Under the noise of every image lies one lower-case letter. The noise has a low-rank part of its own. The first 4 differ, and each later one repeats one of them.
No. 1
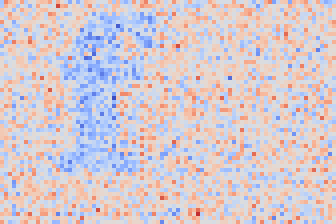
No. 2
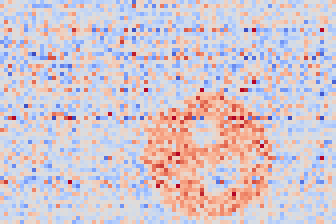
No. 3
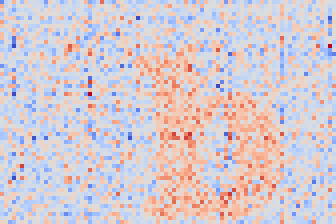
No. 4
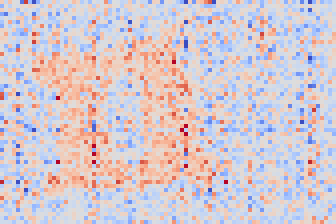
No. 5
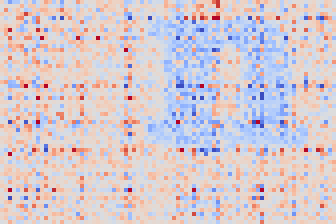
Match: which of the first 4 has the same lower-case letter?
4
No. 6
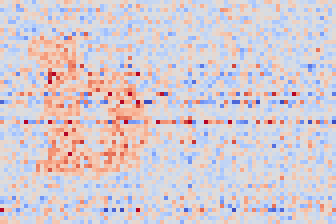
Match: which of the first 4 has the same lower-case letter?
3
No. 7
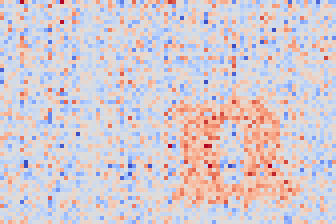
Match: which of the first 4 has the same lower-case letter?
4
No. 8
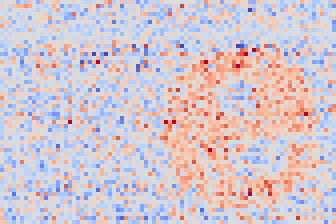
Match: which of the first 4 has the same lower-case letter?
2
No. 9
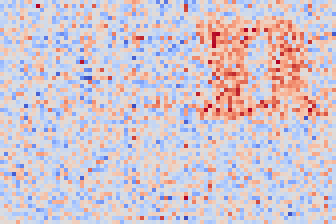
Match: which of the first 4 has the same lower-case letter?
4
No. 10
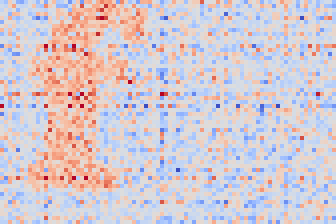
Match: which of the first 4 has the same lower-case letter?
1
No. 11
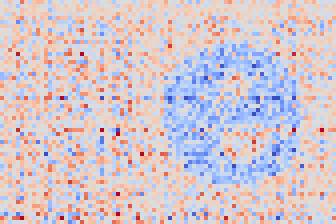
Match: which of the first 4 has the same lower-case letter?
2
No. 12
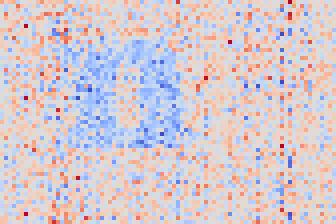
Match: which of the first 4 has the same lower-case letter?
4
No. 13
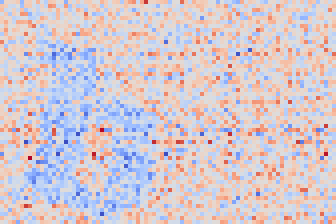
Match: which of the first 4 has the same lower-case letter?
3
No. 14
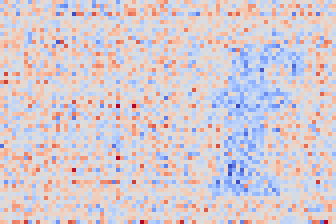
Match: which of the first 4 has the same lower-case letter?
1
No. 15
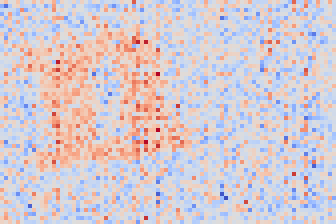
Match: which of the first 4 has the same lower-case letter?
4
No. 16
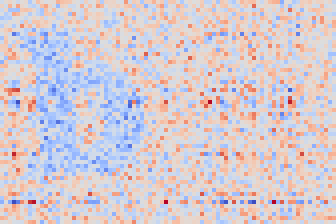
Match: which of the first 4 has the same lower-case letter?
3
